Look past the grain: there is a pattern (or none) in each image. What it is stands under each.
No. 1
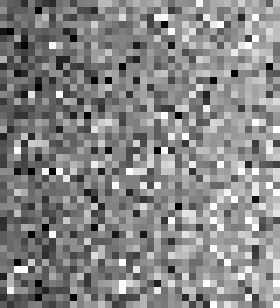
a smooth slope
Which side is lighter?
right
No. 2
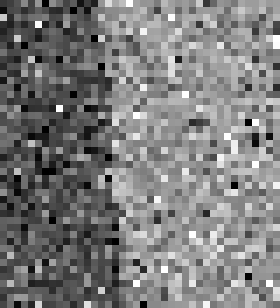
a sharp edge
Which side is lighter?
right
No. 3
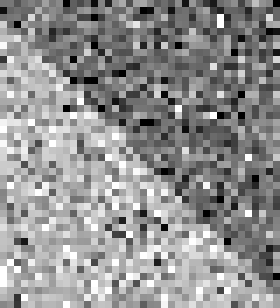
a sharp edge
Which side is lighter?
bottom left
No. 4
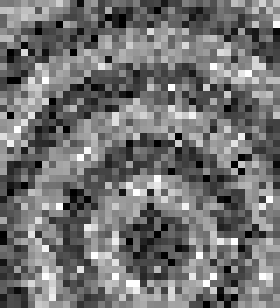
rings round one point
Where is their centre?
bottom middle
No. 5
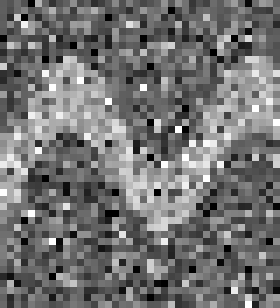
a wavy band
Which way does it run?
left to right
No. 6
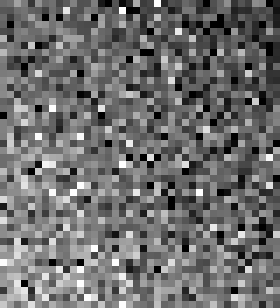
a smooth slope
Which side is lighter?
bottom left
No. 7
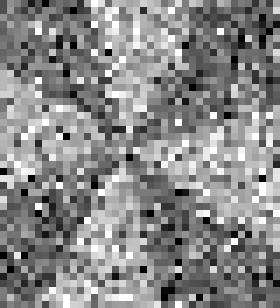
spokes from one point
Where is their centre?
centre
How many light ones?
4
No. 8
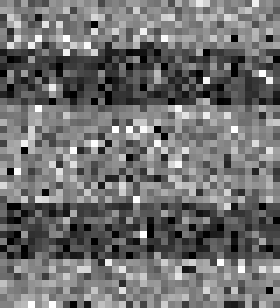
horizontal stripes
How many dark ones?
2
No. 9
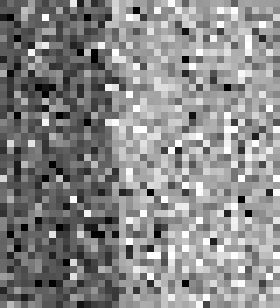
a sharp edge
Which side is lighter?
right
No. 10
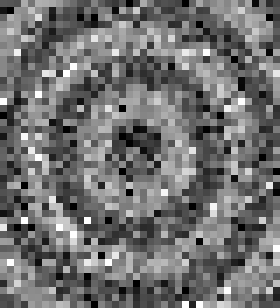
rings round one point
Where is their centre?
centre
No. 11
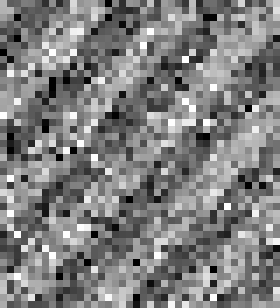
diagonal stripes
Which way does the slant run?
bottom left to top right
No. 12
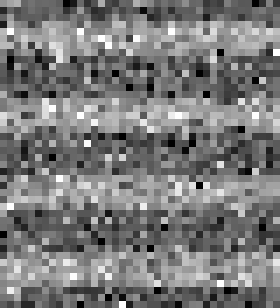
horizontal stripes
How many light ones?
4
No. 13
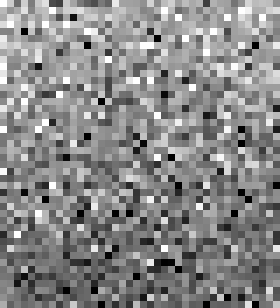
a smooth slope
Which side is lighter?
top
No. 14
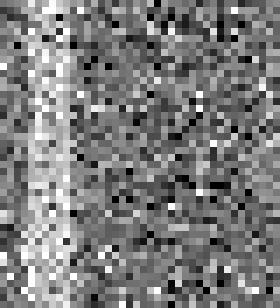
one vertical stripe
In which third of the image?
left
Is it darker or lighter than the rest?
lighter
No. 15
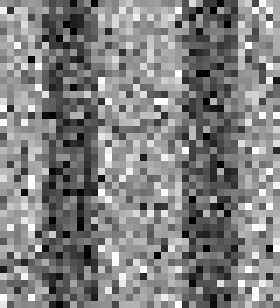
vertical stripes
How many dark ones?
2
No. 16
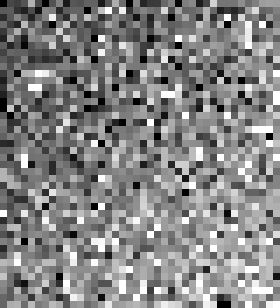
a smooth slope
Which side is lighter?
bottom right
